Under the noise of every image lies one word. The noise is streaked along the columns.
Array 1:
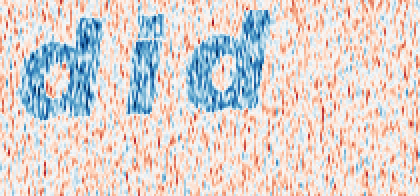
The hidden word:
did
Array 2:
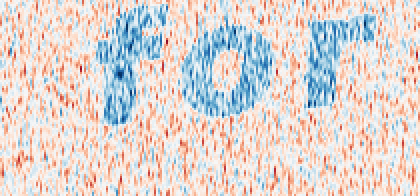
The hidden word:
for
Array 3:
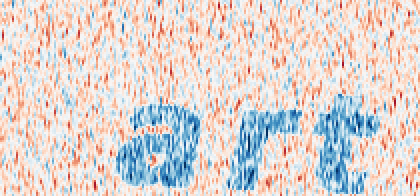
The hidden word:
art
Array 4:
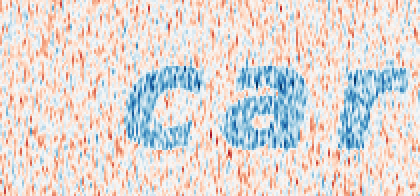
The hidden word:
car
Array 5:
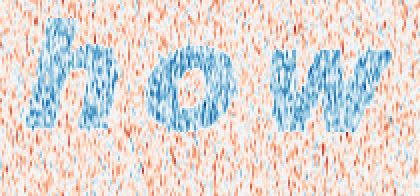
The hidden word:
how
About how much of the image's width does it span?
nearly all
